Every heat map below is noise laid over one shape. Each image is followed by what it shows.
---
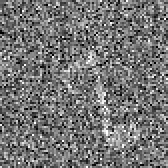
musical note
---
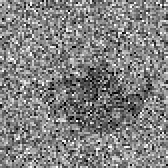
teapot
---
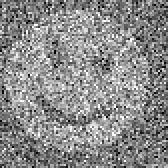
smiling face
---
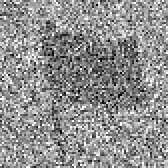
flag
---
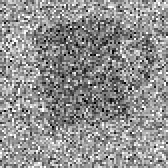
cup
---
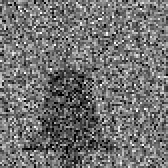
bell
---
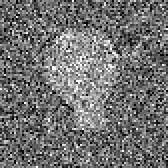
light bulb
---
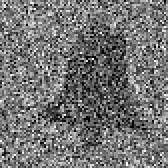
bell
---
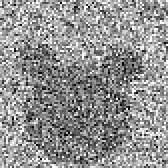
bear's head
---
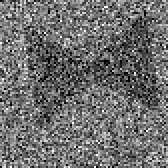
bow tie
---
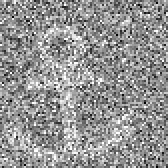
anchor
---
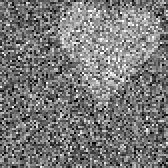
heart
